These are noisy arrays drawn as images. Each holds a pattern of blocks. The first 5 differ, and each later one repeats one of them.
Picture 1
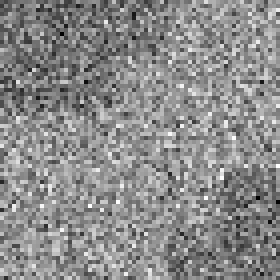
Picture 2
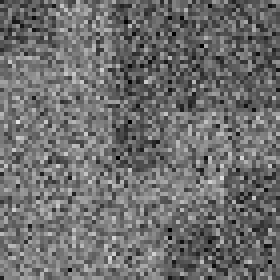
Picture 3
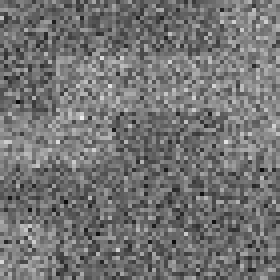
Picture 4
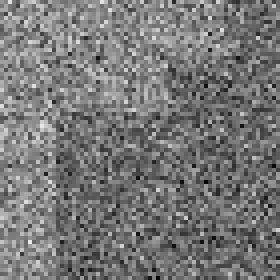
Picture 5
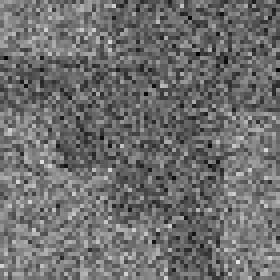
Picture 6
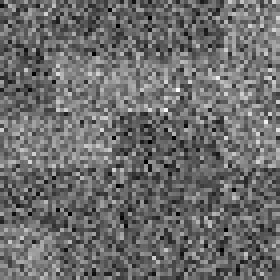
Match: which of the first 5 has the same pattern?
3
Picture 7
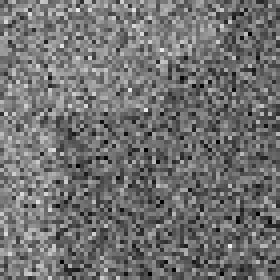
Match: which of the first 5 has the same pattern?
4
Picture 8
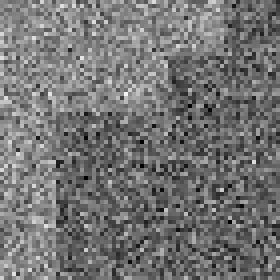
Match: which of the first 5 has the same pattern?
4
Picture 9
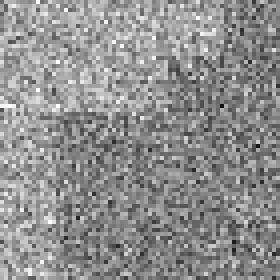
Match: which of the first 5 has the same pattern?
4
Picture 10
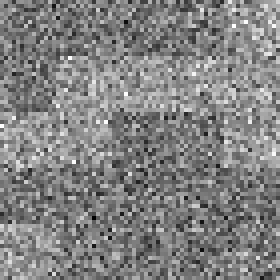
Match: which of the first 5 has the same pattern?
3
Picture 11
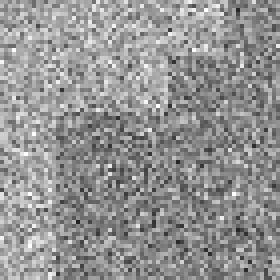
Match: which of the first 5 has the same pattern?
4
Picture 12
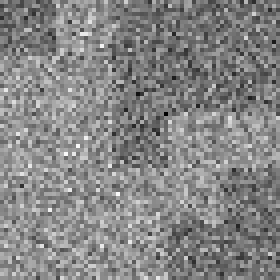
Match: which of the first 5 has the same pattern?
2
